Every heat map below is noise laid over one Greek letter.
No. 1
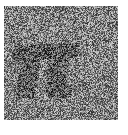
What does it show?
dark pi
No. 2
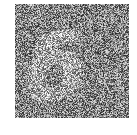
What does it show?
light delta
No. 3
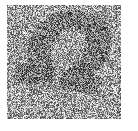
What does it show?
dark omega
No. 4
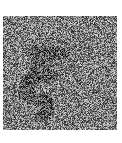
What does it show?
dark xi
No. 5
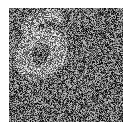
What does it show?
light delta
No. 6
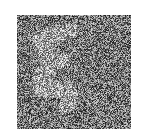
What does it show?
light xi
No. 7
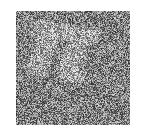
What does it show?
light pi
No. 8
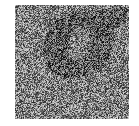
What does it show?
dark sigma
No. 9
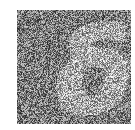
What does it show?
light delta
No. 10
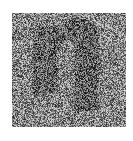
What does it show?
dark eta
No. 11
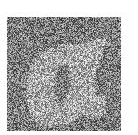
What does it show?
light alpha
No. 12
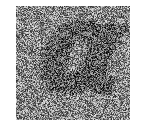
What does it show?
dark alpha
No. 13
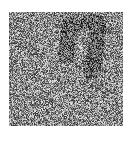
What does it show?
dark eta
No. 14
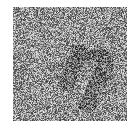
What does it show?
dark eta
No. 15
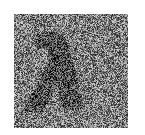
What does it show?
dark lambda
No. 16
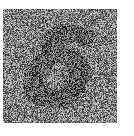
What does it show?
dark delta
